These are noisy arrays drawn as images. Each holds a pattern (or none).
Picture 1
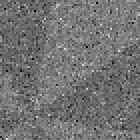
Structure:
spokes from one point
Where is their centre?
bottom left
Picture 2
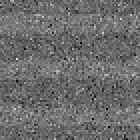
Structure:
horizontal stripes
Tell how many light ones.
3
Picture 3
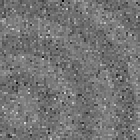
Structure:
rings round one point
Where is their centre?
bottom left
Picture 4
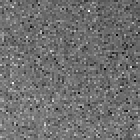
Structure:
a smooth slope
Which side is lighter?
bottom left
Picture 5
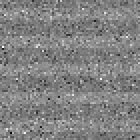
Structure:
horizontal stripes
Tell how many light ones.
5
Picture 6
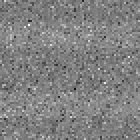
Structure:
horizontal stripes
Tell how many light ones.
2
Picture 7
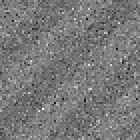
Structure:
diagonal stripes
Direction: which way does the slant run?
bottom left to top right
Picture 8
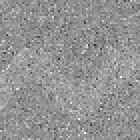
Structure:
a wavy band
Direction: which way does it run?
left to right
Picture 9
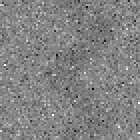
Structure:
a wavy band
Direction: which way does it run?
top to bottom
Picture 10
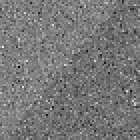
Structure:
a sharp edge
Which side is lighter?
top left
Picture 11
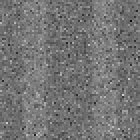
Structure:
vertical stripes
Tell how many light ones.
2
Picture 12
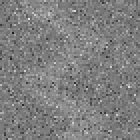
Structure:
a wavy band
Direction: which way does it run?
top to bottom
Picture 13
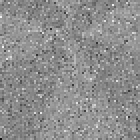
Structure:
spokes from one point
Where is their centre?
top middle
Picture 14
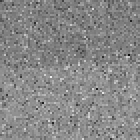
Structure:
a sharp edge
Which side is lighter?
bottom
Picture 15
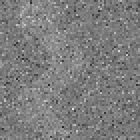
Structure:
a wavy band
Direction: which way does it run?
top to bottom
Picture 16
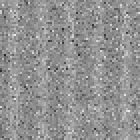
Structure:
vertical stripes
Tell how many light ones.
5
